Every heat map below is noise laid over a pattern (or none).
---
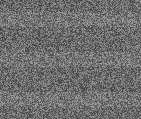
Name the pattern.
horizontal stripes
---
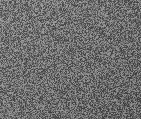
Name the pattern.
a smooth slope
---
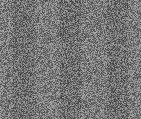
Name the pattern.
vertical stripes
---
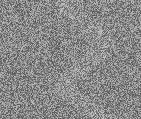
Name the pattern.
a wavy band
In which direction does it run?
top to bottom
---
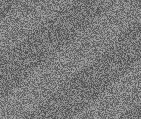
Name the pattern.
diagonal stripes
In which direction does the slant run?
bottom left to top right
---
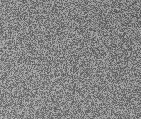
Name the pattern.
a smooth slope
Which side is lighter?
bottom left
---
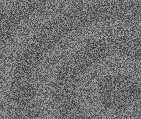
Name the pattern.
rings round one point
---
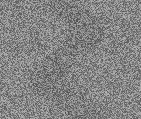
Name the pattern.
a wavy band
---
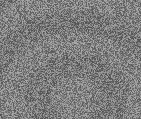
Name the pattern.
rings round one point
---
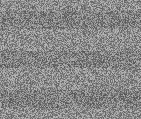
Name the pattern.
horizontal stripes
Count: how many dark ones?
3
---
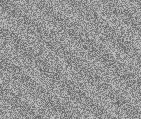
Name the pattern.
diagonal stripes
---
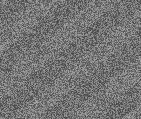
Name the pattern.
diagonal stripes
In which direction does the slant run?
bottom left to top right
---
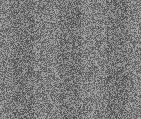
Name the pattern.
vertical stripes
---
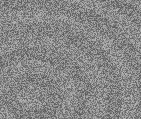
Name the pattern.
rings round one point
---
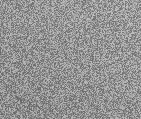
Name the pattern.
a smooth slope
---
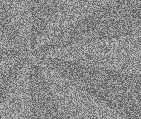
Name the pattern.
spokes from one point
